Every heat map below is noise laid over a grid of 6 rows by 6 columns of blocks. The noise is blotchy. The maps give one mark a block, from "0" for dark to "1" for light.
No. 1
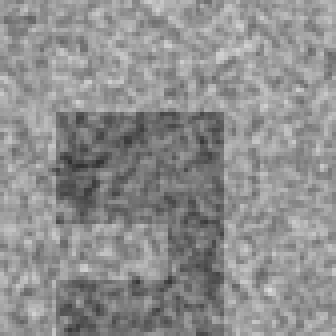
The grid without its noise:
1 1 1 1 1 1
1 1 1 1 1 1
1 0 0 0 1 1
1 0 0 0 1 1
1 1 1 0 1 1
1 0 0 0 1 1
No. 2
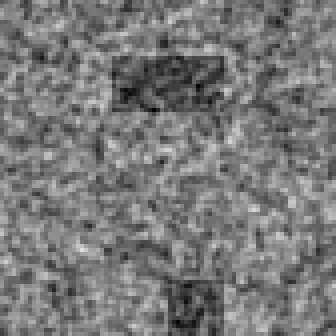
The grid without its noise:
1 1 1 1 1 1
1 1 0 0 1 1
1 1 1 1 1 1
1 1 1 1 1 1
1 1 1 1 1 1
1 1 1 0 1 1
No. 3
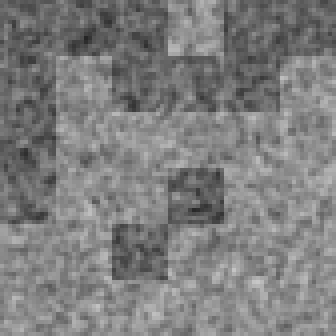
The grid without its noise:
0 0 0 1 0 0
0 1 0 0 0 1
0 1 1 1 1 1
0 1 1 0 1 1
1 1 0 1 1 1
1 1 1 1 1 1
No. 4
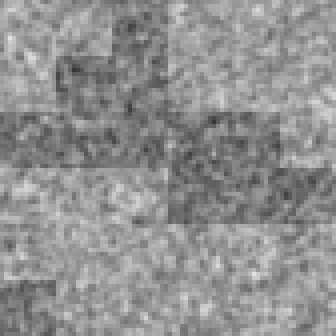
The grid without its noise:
1 1 0 1 1 1
1 0 0 1 1 1
0 0 0 0 0 1
1 1 1 0 0 0
1 1 1 1 1 1
0 1 1 1 1 1
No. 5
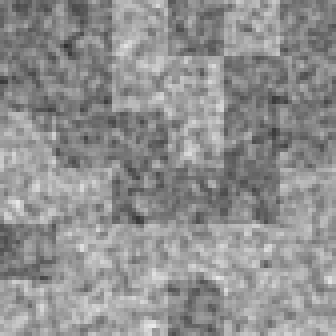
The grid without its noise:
0 0 1 0 1 0
0 0 1 1 0 0
1 0 0 1 0 0
1 1 0 0 0 1
0 1 1 1 1 1
1 1 1 0 1 1
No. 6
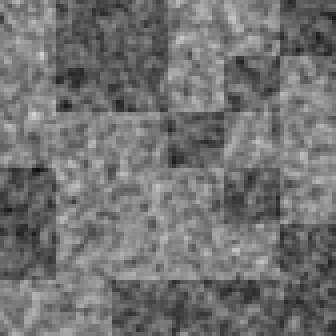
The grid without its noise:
1 0 0 1 1 0
1 0 0 1 0 1
1 1 1 0 1 1
0 1 1 1 0 1
0 1 1 1 1 0
1 1 0 0 0 0
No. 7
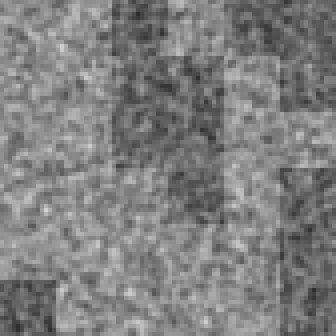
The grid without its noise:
1 1 0 1 0 0
1 1 0 0 1 0
1 1 0 0 1 1
1 1 1 0 1 0
1 1 1 1 1 0
0 1 1 1 1 0
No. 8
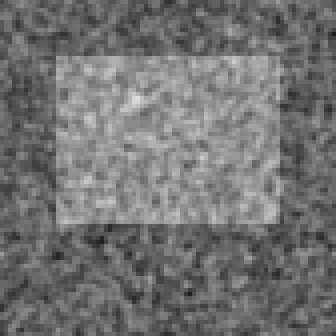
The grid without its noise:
0 0 0 0 0 0
0 1 1 1 1 0
0 1 1 1 1 0
0 1 1 1 1 0
0 0 0 0 0 0
0 0 0 0 0 0
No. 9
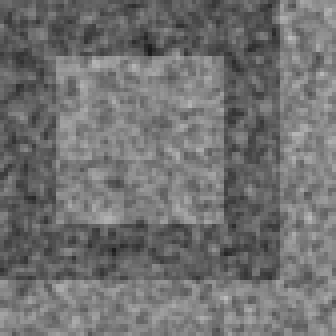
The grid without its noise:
0 0 0 0 0 1
0 1 1 1 0 1
0 1 1 1 0 1
0 1 1 1 0 1
0 0 0 0 0 1
1 1 1 1 1 1
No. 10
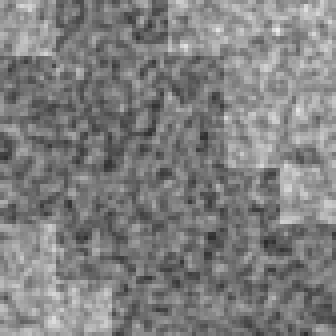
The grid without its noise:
1 0 0 1 1 1
0 0 0 0 1 1
0 0 0 0 1 1
0 0 0 0 0 1
1 0 0 0 0 0
1 1 0 0 0 0
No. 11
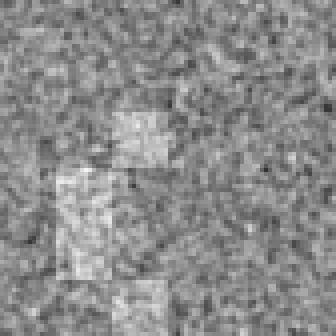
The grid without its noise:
0 0 0 0 0 0
0 0 0 0 0 0
0 0 1 0 0 0
0 1 0 0 0 0
0 1 0 0 0 0
0 0 1 0 0 0
